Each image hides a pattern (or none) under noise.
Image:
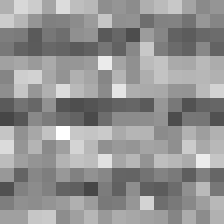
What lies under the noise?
horizontal stripes
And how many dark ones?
3
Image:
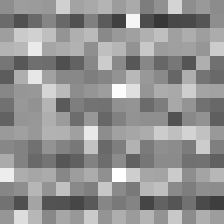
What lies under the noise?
horizontal stripes
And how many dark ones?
5
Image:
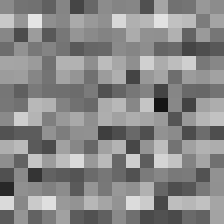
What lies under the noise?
horizontal stripes
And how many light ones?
5
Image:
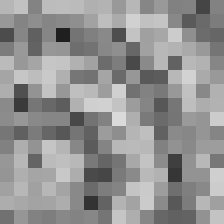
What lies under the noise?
rings round one point
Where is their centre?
bottom left
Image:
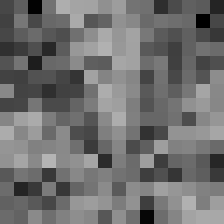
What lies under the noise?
spokes from one point
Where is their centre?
bottom middle
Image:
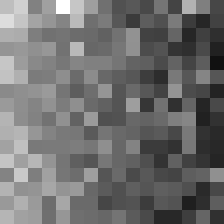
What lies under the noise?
a smooth slope
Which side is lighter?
left
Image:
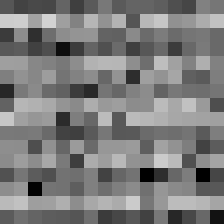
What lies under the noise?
horizontal stripes
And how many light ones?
5
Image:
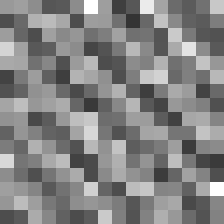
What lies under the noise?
diagonal stripes
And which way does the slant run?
top left to bottom right
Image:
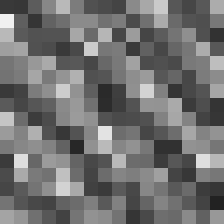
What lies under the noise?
diagonal stripes
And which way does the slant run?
top left to bottom right
